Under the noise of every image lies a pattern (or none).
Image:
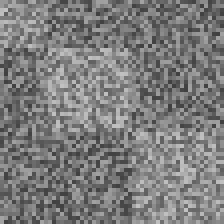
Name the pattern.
blocks along the diagonal
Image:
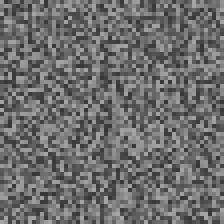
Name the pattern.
only noise
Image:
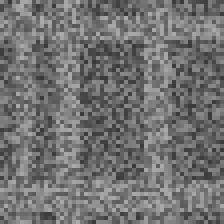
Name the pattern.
bands of rows crossing bands of columns
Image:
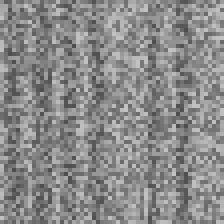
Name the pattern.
bands of columns
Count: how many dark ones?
6
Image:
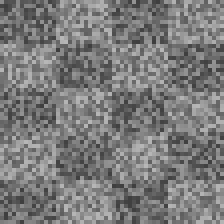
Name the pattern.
a checkerboard
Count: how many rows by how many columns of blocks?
5 by 4
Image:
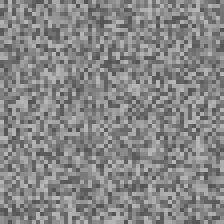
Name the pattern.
only noise
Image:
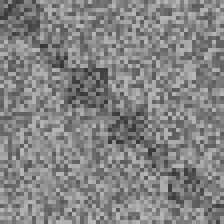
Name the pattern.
blocks along the diagonal
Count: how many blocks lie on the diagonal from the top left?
7
